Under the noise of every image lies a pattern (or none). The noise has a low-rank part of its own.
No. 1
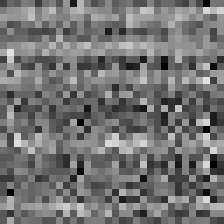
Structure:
bands of rows
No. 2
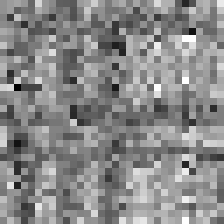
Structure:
bands of rows crossing bands of columns
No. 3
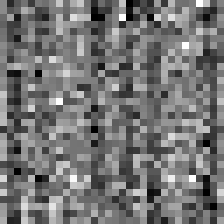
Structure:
bands of columns
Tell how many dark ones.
6
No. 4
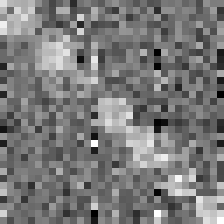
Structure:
blocks along the diagonal
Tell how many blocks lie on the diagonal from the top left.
7
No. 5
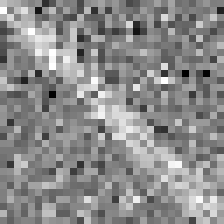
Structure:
a diagonal band
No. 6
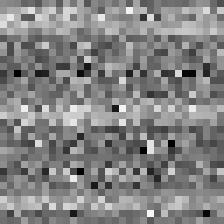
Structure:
bands of rows
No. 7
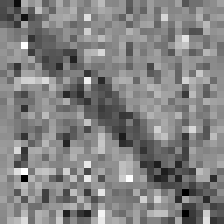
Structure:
a diagonal band
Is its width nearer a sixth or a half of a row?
a sixth
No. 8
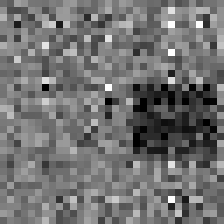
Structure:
one block
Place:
middle right
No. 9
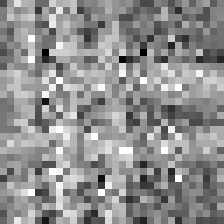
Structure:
bands of rows crossing bands of columns
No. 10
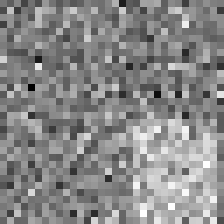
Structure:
one block
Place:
bottom right
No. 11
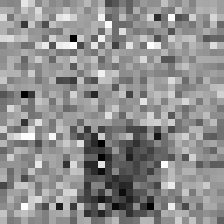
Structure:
one block
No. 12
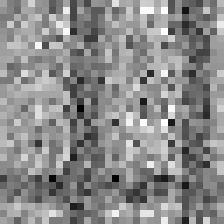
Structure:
bands of rows crossing bands of columns
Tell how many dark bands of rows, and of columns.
1 and 2
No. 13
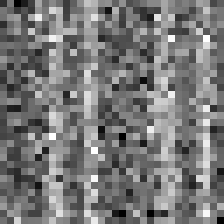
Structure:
bands of columns
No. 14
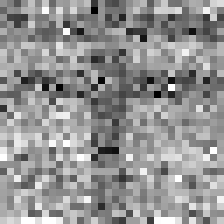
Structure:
bands of rows crossing bands of columns
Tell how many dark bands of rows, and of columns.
2 and 1
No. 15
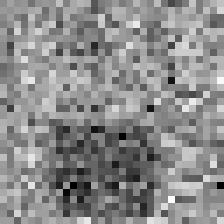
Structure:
one block
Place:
bottom middle
